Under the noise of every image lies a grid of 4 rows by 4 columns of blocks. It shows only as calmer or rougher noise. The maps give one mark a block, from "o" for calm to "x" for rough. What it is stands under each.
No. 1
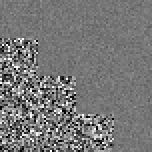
o o o o
x o o o
x x o o
x x x o
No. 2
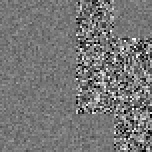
o o x o
o o x x
o o x x
o o o x
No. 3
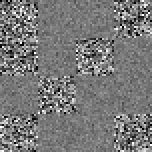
x o o x
x o x o
o x o o
x o o x
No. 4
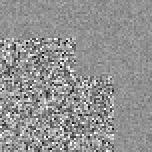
o o o o
x x o o
x x x o
x x x o
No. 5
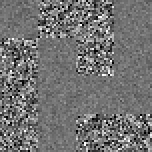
o x x o
x o x o
x o o o
x o x x
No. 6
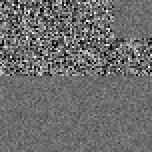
x x x o
x x x x
o o o o
o o o o
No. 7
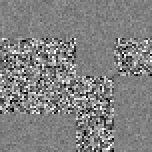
o o o o
x x o x
x x x o
o o x o
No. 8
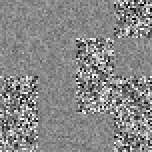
o o o x
o o x o
x o x x
x o o x
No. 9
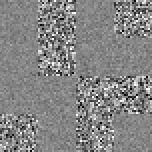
o x o x
o x o o
o o x x
x o x o
